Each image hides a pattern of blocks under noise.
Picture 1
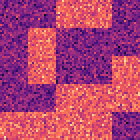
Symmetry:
no symmetry
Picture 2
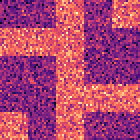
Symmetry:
the same after a half turn
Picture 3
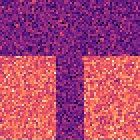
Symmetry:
left and right mirror each other
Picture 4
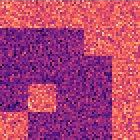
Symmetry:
mirrored about the diagonal from the bottom left
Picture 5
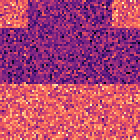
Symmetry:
left and right mirror each other
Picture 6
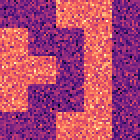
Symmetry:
top and bottom mirror each other
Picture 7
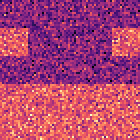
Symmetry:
left and right mirror each other
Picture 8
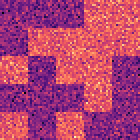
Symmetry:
mirrored about the diagonal from the bottom left
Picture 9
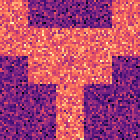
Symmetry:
left and right mirror each other
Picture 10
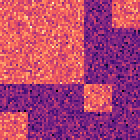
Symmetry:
mirrored about the diagonal from the top left
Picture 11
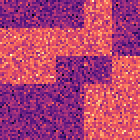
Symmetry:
no symmetry
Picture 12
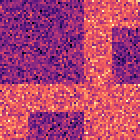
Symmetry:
mirrored about the diagonal from the top left
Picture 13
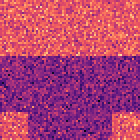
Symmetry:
left and right mirror each other
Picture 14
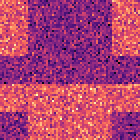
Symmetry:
left and right mirror each other
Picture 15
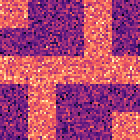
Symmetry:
the same after a half turn
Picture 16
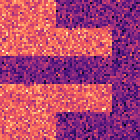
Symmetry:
top and bottom mirror each other
